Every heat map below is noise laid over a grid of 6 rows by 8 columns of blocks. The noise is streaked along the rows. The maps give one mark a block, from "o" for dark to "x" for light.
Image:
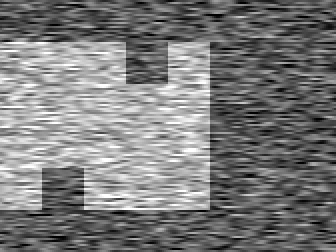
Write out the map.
oooooooo
xxxoxooo
xxxxxooo
xxxxxooo
xoxxxooo
oooooooo
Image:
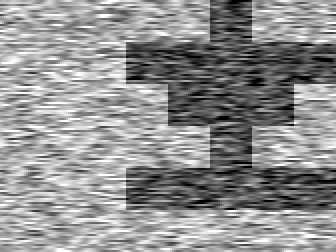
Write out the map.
xxxxxoxx
xxxooooo
xxxxooox
xxxxxoxx
xxxooooo
xxxxxxxx
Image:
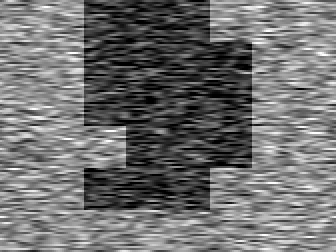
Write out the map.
xxoooxxx
xxooooxx
xxooooxx
xxxoooxx
xxoooxxx
xxxxxxxx
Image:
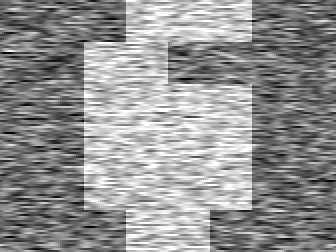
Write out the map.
oooxxxoo
ooxxoooo
ooxxxxoo
ooxxxxoo
ooxxxxoo
oooxxooo
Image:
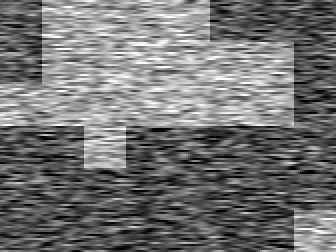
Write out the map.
oxxxxooo
oxxxxxxo
xxxxxxxo
ooxooooo
oooooooo
ooooooox
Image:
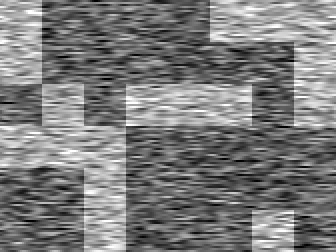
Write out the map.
xooooxxx
xoooooox
oxoxxxox
xxxooooo
ooxooooo
ooxoooxo
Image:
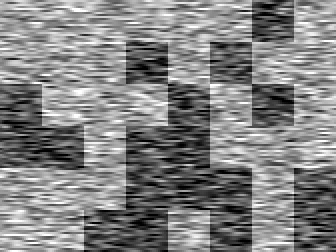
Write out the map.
xxxxxxox
xxxoxoxx
oxxxoxox
ooxooxxx
xxxoooxo
xxooxoxo
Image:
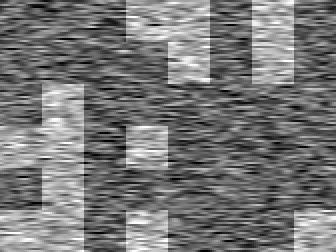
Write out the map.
oooxxoxo
ooooxoxo
oxoooooo
xxoxoooo
oxoooooo
xxoxooox
